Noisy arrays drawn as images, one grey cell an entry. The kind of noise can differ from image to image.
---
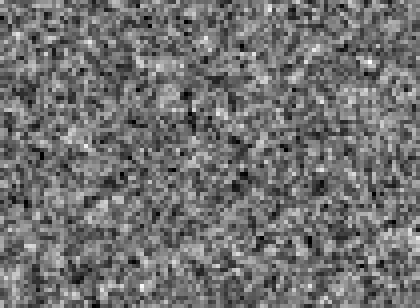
blotchy
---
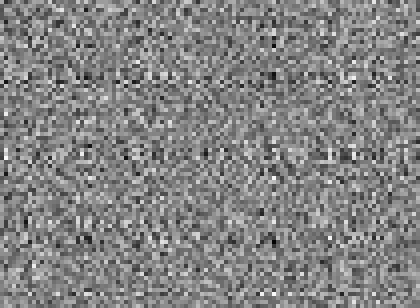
low rank plus noise
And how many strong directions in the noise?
two
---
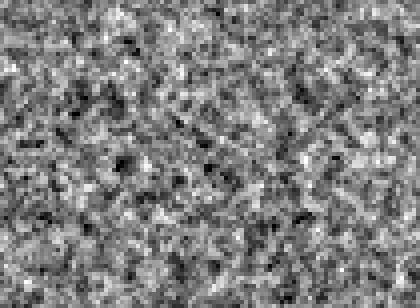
blotchy
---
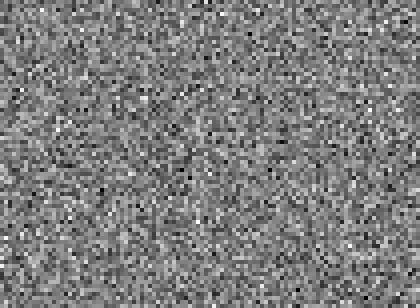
independent entries
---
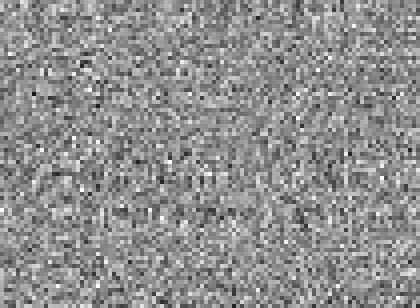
low rank plus noise
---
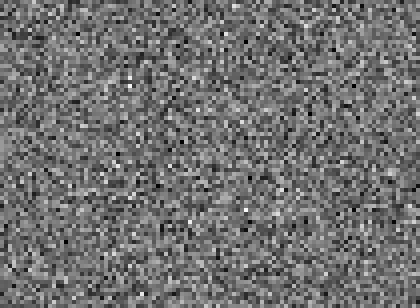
independent entries
